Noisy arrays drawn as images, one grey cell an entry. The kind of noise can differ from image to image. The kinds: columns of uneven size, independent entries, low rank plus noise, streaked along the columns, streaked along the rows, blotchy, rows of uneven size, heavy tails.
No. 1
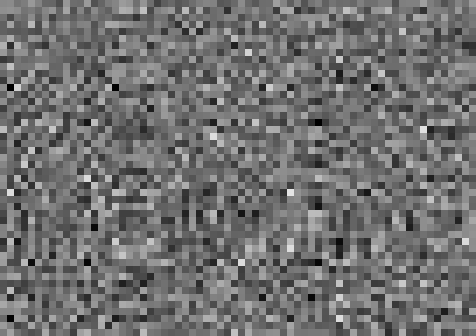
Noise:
low rank plus noise
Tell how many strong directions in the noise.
three or four
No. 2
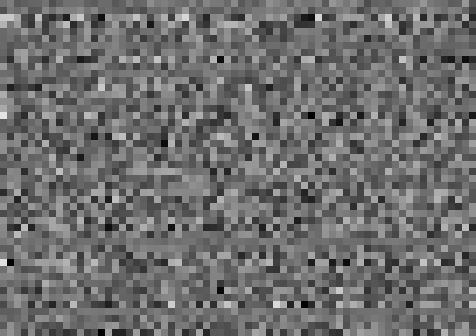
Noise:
rows of uneven size
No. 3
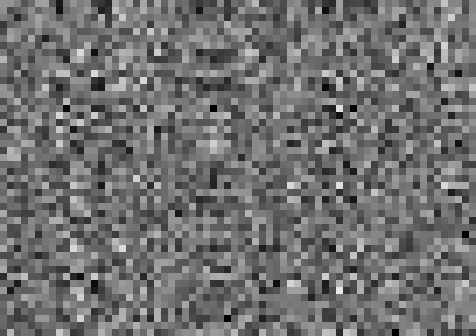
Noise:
low rank plus noise
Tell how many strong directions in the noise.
one
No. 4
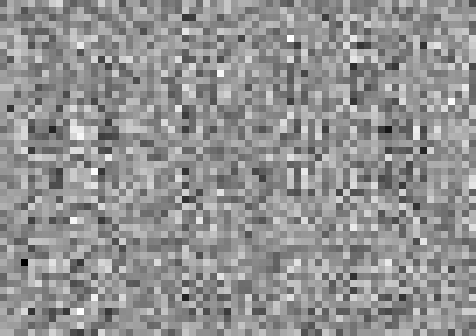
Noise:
low rank plus noise
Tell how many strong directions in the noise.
two
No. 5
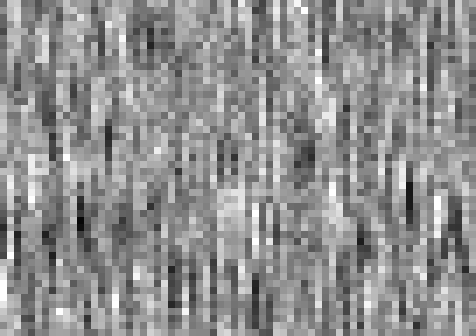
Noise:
streaked along the columns
